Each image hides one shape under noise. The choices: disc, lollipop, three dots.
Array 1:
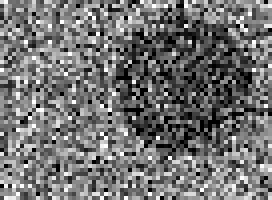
disc
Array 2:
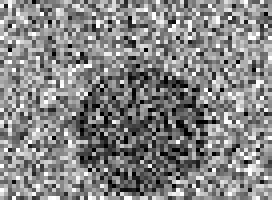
disc
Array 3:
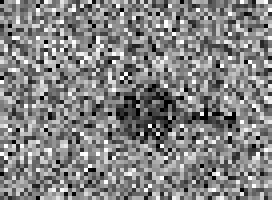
lollipop
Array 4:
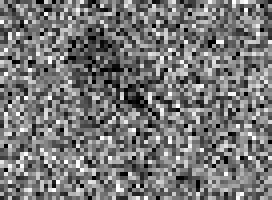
lollipop
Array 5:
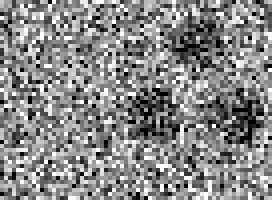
three dots
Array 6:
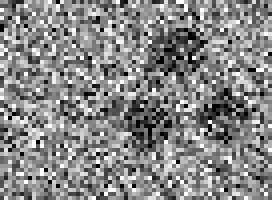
three dots
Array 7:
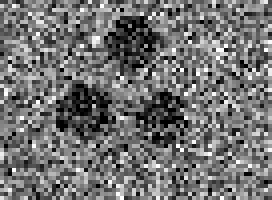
three dots
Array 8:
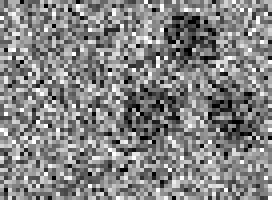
three dots
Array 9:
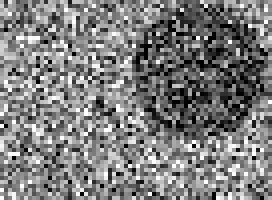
disc
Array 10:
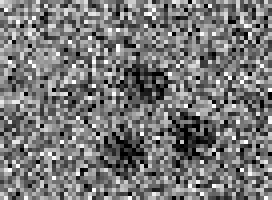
three dots
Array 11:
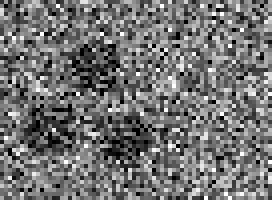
three dots
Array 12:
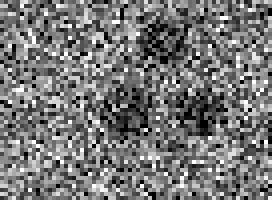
three dots
